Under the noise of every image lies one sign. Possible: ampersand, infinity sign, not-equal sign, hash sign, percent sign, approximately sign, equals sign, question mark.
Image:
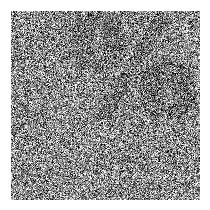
percent sign
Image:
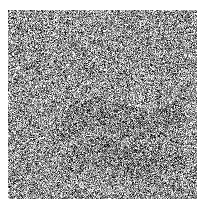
approximately sign
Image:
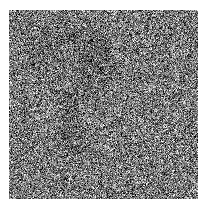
question mark
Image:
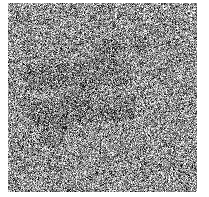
not-equal sign
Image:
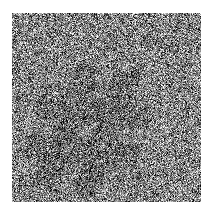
hash sign
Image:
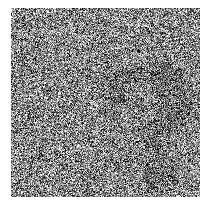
question mark
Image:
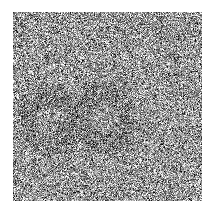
infinity sign
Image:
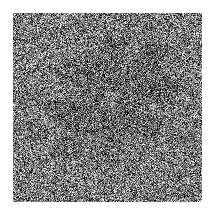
hash sign
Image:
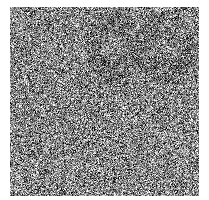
infinity sign
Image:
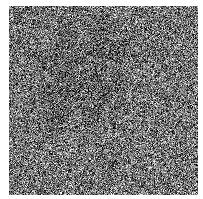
hash sign
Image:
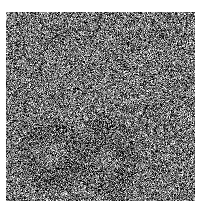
infinity sign
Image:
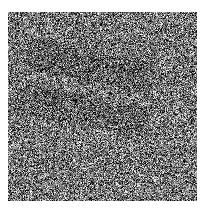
equals sign
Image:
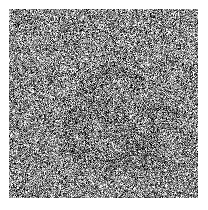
ampersand
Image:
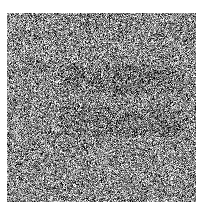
equals sign
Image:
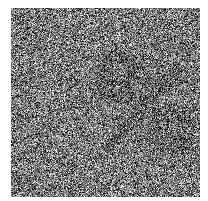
percent sign
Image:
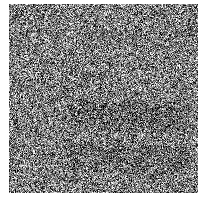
equals sign
